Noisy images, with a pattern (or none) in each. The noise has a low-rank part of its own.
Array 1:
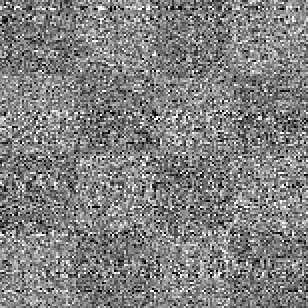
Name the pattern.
a checkerboard
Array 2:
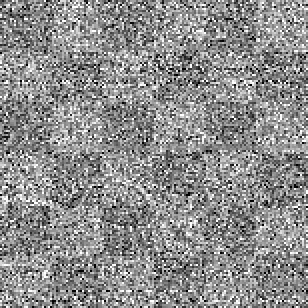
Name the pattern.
a checkerboard
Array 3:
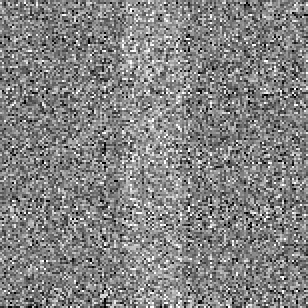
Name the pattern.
one band of columns
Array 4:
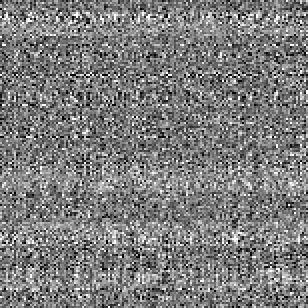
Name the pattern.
bands of rows
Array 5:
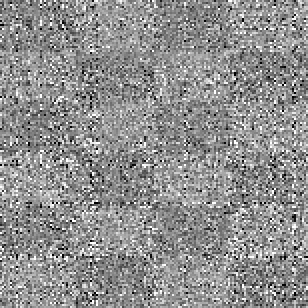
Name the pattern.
a checkerboard
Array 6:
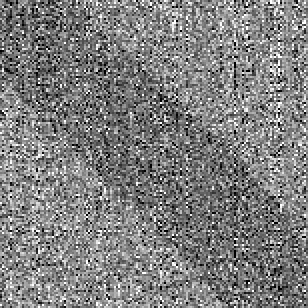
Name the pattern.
a diagonal band
